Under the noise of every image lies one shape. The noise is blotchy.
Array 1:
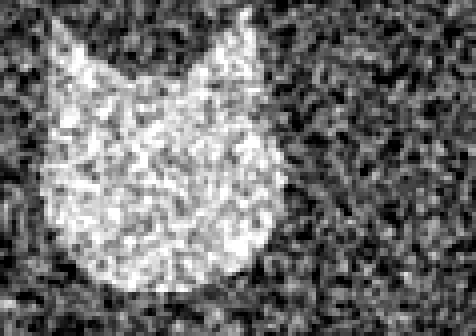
cat's head
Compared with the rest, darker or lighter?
lighter
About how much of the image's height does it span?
nearly all
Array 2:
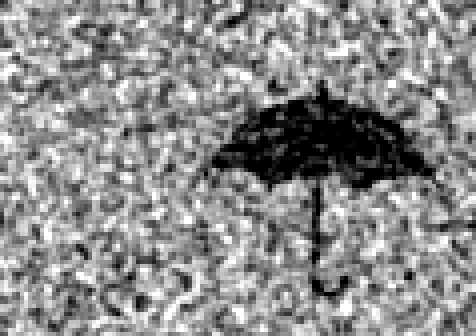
umbrella
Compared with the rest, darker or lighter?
darker
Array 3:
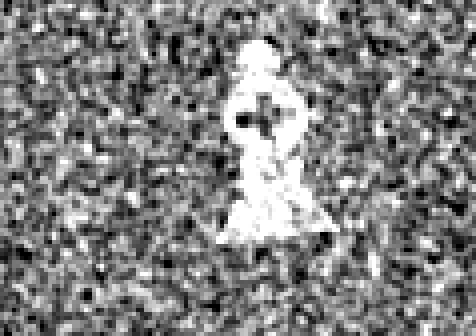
chess bishop
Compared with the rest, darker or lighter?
lighter
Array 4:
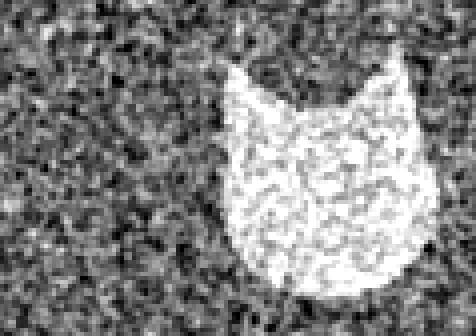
cat's head
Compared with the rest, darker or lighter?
lighter
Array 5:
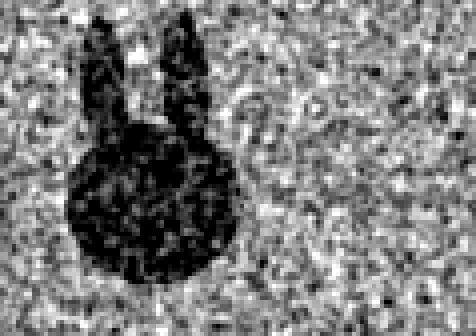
rabbit's head
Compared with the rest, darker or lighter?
darker
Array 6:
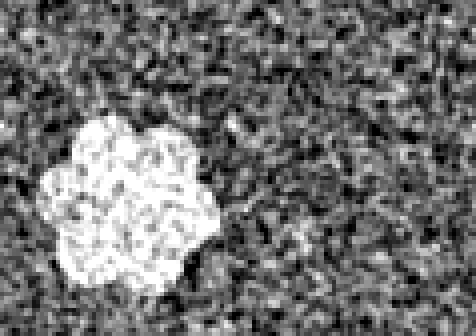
flower
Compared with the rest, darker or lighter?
lighter
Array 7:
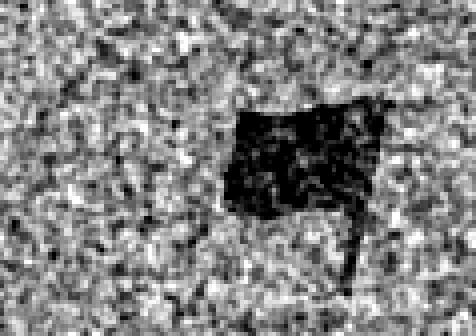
flag
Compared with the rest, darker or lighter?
darker
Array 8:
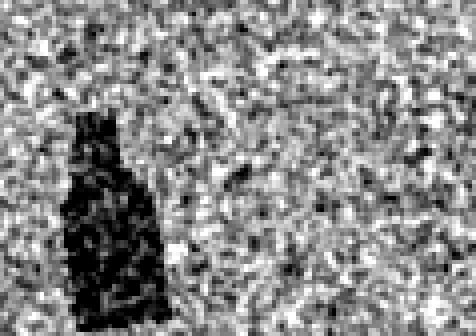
bottle
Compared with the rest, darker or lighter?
darker
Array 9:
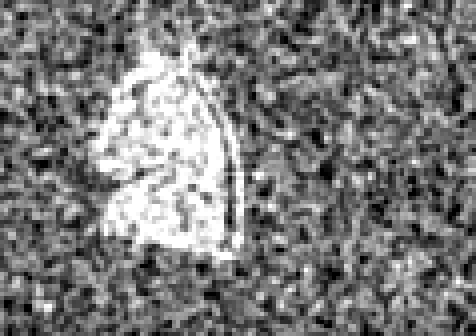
chess knight
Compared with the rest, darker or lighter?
lighter
